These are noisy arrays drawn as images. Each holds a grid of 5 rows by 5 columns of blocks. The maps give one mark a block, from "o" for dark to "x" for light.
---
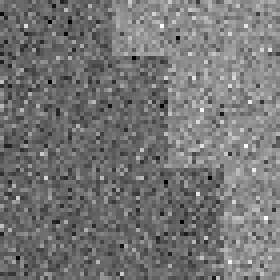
o o x x x
o o o x x
o o o x x
o o o o x
o o o o x
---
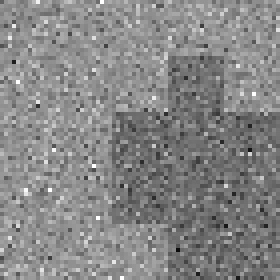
x x x x x
x x x o x
x x o o o
x x o o o
x x x o o
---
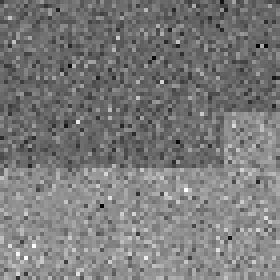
o o o o o
o o o o o
o o o o x
x x x x x
x x x x x
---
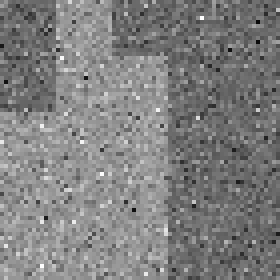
o x o o o
o x x o o
x x x o o
x x x o o
x x x o o
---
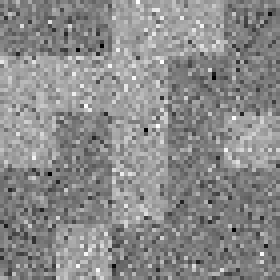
o o x x o
x x x o o
x o x o x
o o x o o
o x o o o
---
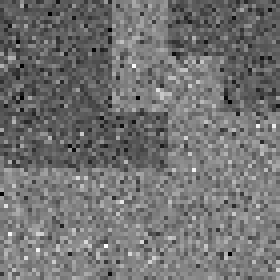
o o x o o
o o x x o
o o o x x
x x x x x
x x x x x
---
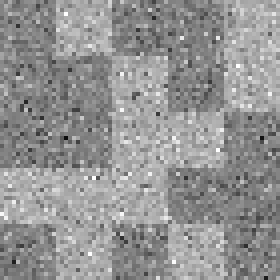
o x o o x
o o x o x
o o x x o
x x x o o
o x o x o
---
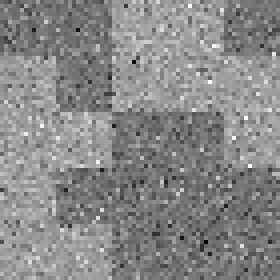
o o x x o
x o x x x
x x o o x
x o o o o
x x o o o
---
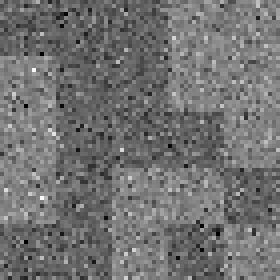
o o o x x
x o o x x
x o o o x
x o x x o
o o x o x
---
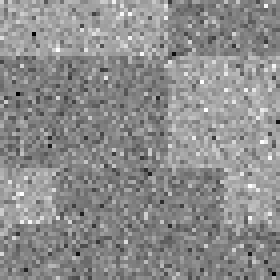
x x x o o
o o o x x
o o o x x
x o o o x
o o o o o
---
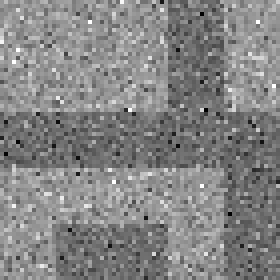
x x x o x
x x x o x
o o o o o
x x x x o
x o o x o
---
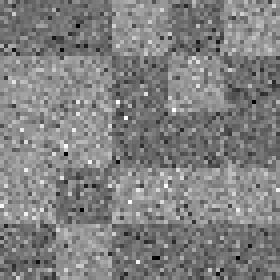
o o x o x
x x o x o
x x o o o
x o x x x
o x o o o
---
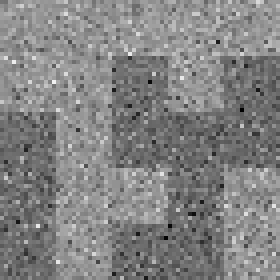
x x x x x
x x o x o
o x o o o
o x x o x
o x o o x
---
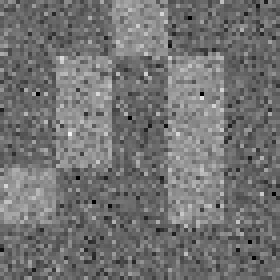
o o x o o
o x o x o
o x o x o
x o o x o
o o o o o
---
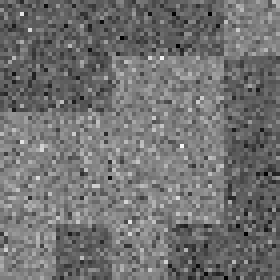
o o o o x
o o x x o
x x x x o
x x x x o
x o x o o
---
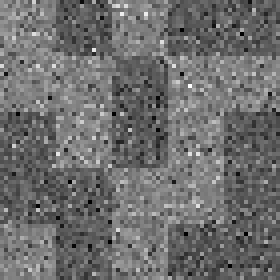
x o x o o
x x o x x
o x o x o
o o x x o
x o x o o
